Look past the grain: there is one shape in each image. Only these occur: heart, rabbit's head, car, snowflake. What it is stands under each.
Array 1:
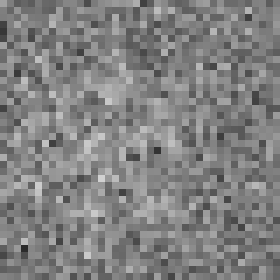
light snowflake
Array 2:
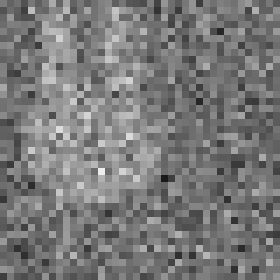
light rabbit's head
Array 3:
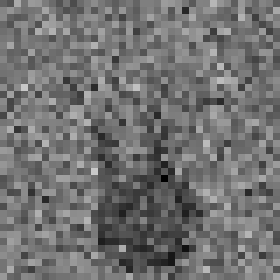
dark rabbit's head
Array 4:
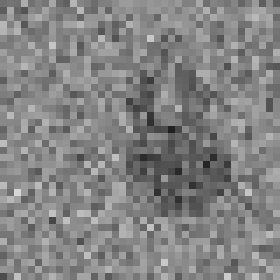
dark rabbit's head
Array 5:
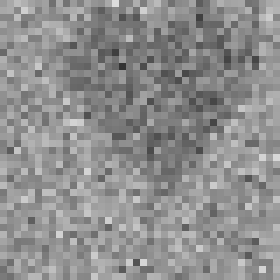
dark heart
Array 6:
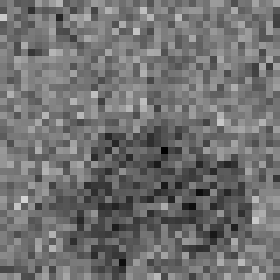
dark car
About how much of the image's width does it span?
two thirds
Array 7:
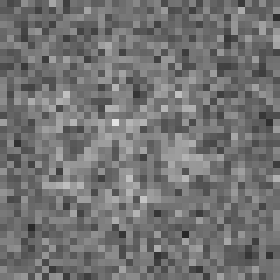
light snowflake
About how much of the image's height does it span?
two thirds
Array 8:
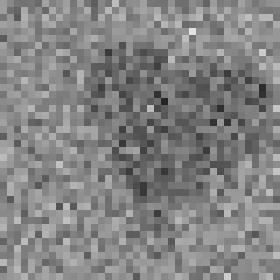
dark heart
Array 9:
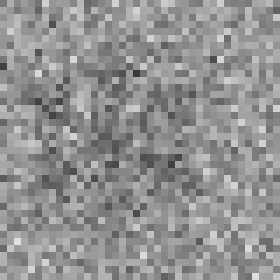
dark snowflake
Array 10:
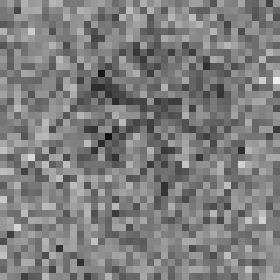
dark snowflake
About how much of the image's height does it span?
two thirds
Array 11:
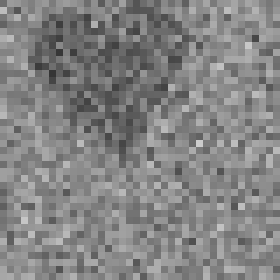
dark heart
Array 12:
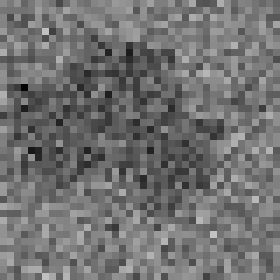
dark car
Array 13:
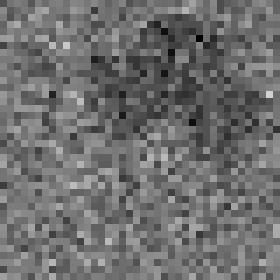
dark car
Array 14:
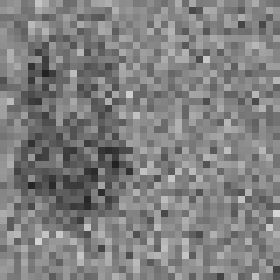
dark rabbit's head
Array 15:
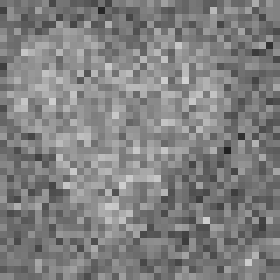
light heart
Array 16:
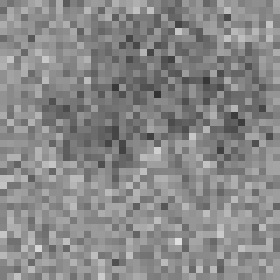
dark car
